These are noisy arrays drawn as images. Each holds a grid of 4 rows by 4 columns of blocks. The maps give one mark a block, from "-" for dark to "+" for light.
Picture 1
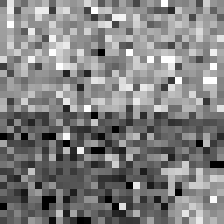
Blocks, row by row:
+ + + +
+ + + +
- - - -
- - - +
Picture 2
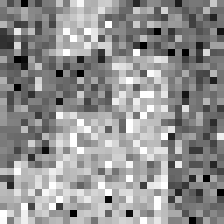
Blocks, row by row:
- + - -
- - + -
- + + -
+ + + -
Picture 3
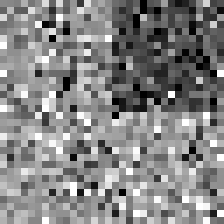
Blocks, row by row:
+ + - -
+ + - -
+ + + +
+ + + +
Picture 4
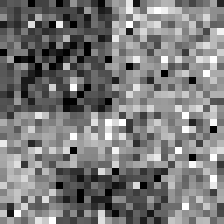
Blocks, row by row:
- - + +
- - + +
+ + + +
+ - - +
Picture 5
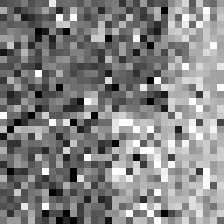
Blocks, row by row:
- - - +
- - - +
- - + +
- - + +
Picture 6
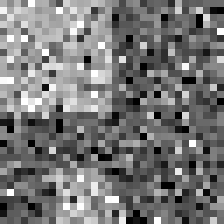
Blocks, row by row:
+ + - -
+ + - -
- - - -
- + - -
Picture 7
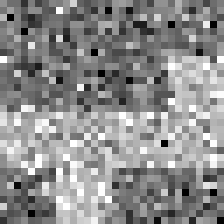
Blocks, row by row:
- - - -
- - - +
+ + + +
- + - -
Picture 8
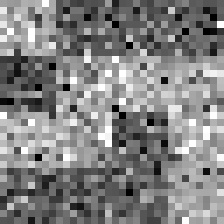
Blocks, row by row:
+ - - -
- + + +
+ + - +
- - - +
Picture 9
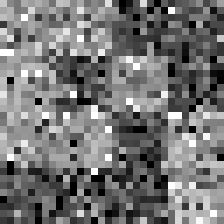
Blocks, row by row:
+ + - -
+ - + -
+ + - +
- - - +
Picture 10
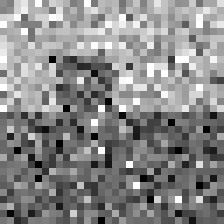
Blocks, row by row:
+ + + +
+ - + +
- - - -
- - - -
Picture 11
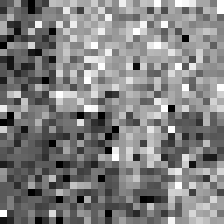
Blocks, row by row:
- + + +
- + + +
- - + -
- - - +
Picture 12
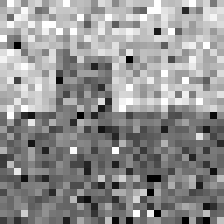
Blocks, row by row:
+ + + +
+ - + +
- - - -
- - - -
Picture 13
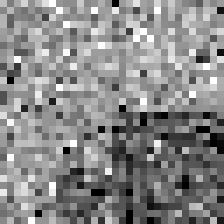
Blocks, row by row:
+ + + +
+ + + +
+ + - -
+ - - -
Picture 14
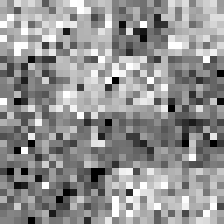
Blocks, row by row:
+ + - +
- + + -
- - - -
- - + +
